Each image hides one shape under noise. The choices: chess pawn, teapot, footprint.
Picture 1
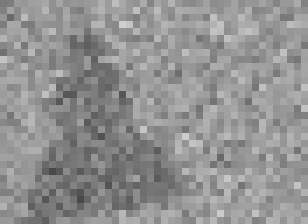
dark chess pawn
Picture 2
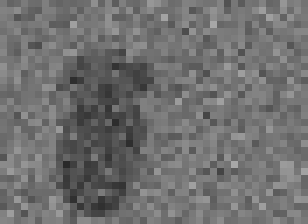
dark footprint
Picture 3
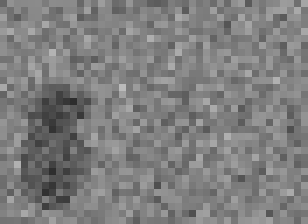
dark footprint
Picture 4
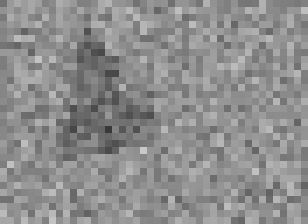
dark chess pawn
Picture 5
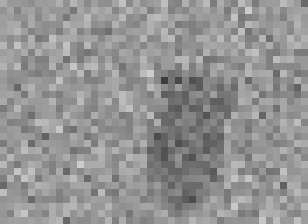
dark footprint
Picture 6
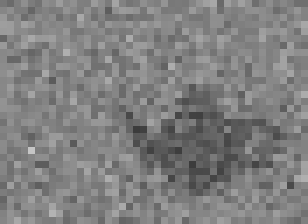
dark teapot
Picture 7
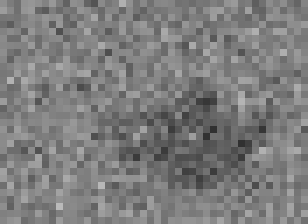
dark teapot
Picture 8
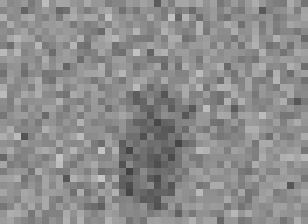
dark footprint
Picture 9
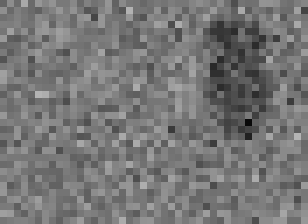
dark footprint
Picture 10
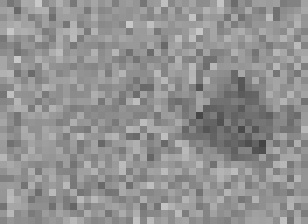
dark teapot, middle right
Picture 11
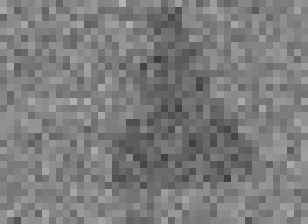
dark chess pawn
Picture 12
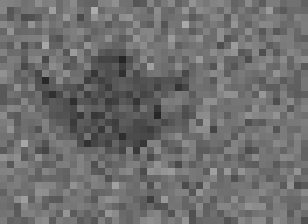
dark teapot
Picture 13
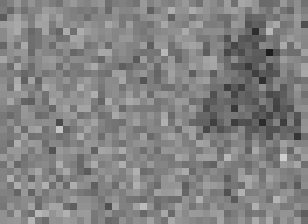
dark chess pawn
